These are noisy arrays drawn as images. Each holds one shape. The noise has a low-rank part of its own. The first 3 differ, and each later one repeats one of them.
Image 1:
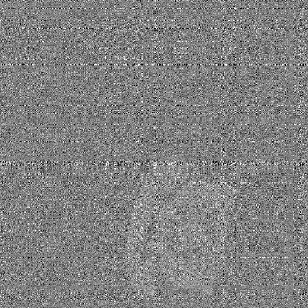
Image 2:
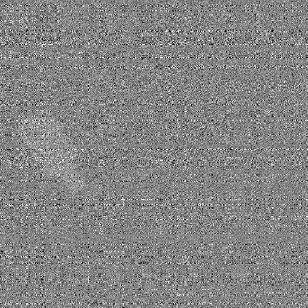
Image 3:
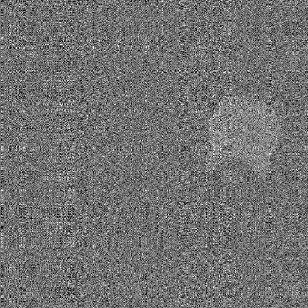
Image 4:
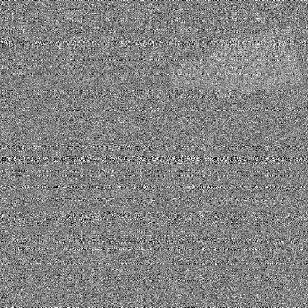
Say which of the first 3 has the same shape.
2
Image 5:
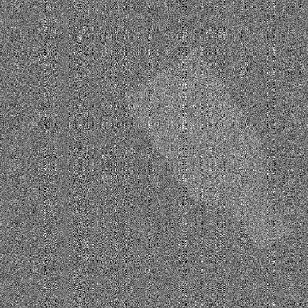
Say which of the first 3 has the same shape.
2
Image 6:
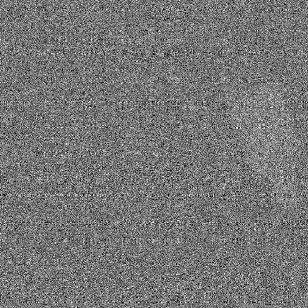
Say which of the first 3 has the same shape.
2
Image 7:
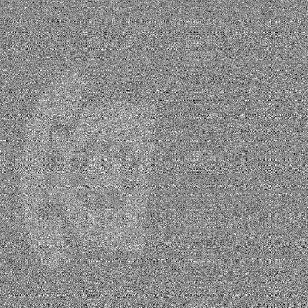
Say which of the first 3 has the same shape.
1
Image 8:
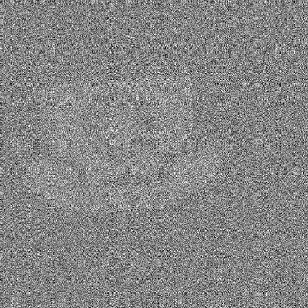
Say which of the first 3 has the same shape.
1
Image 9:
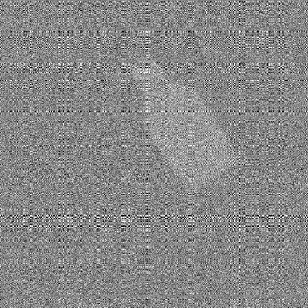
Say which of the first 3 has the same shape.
2
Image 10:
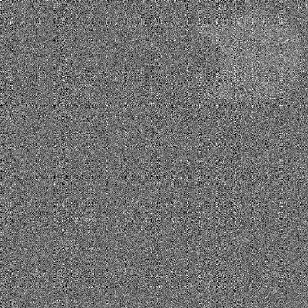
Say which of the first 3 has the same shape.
3
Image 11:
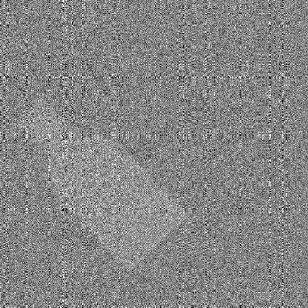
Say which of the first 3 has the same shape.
2
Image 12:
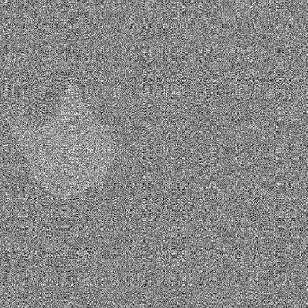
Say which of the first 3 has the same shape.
3
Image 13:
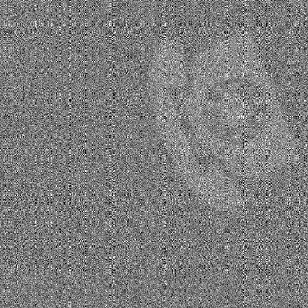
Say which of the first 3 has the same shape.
1
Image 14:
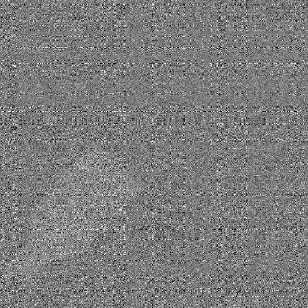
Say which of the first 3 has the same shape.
2
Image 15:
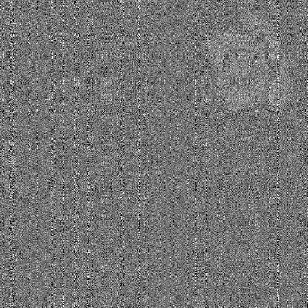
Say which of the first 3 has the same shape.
1
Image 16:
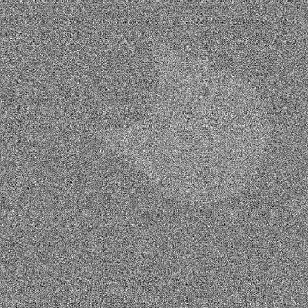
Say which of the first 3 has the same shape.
3
